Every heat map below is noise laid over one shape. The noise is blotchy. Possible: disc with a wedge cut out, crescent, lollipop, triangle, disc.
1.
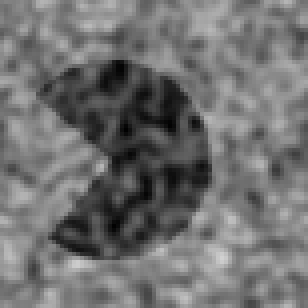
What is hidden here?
dark disc with a wedge cut out
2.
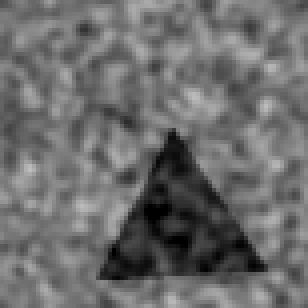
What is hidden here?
dark triangle
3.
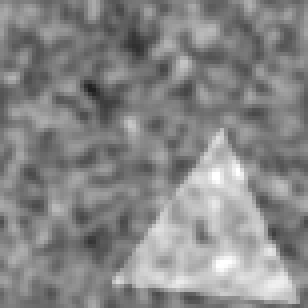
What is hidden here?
light triangle
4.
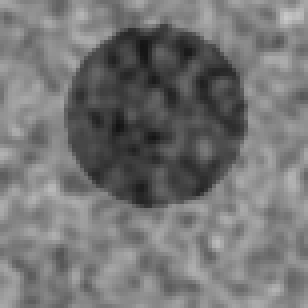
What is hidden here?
dark disc
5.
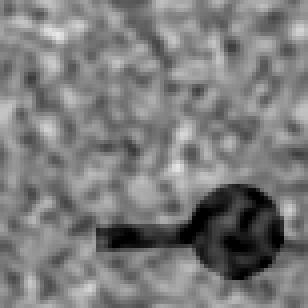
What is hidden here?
dark lollipop
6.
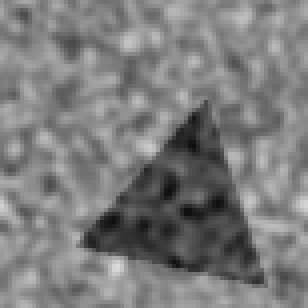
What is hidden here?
dark triangle
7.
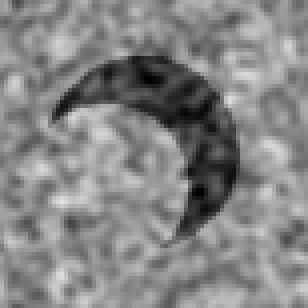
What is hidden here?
dark crescent
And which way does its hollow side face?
down and left
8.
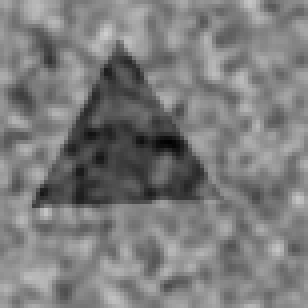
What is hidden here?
dark triangle
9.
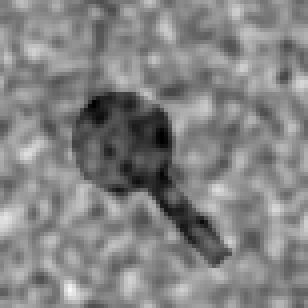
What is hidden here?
dark lollipop
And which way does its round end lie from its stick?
up and left
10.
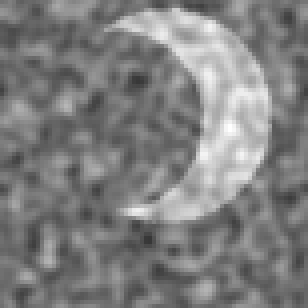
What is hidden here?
light crescent
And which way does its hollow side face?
left
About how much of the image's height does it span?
two thirds
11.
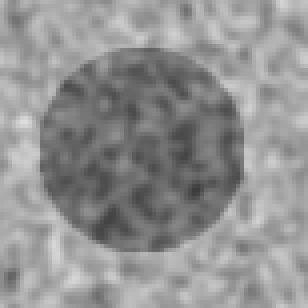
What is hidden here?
dark disc
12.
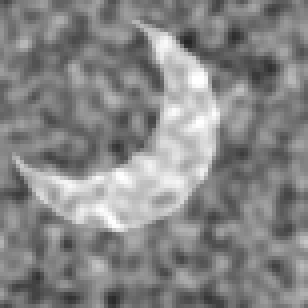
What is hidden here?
light crescent
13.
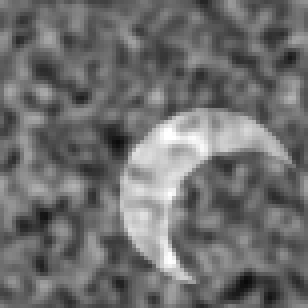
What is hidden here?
light crescent
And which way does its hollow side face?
down and right
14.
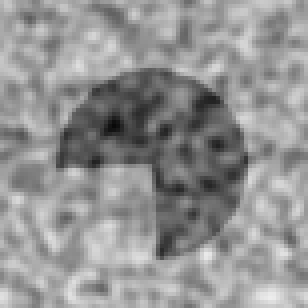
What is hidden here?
dark disc with a wedge cut out
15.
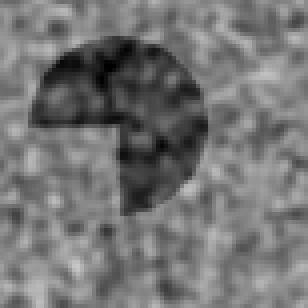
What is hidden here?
dark disc with a wedge cut out
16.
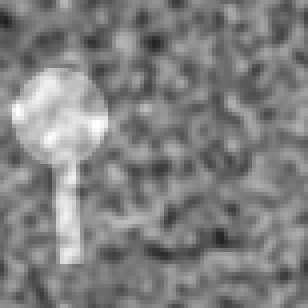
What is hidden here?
light lollipop
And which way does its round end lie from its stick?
up
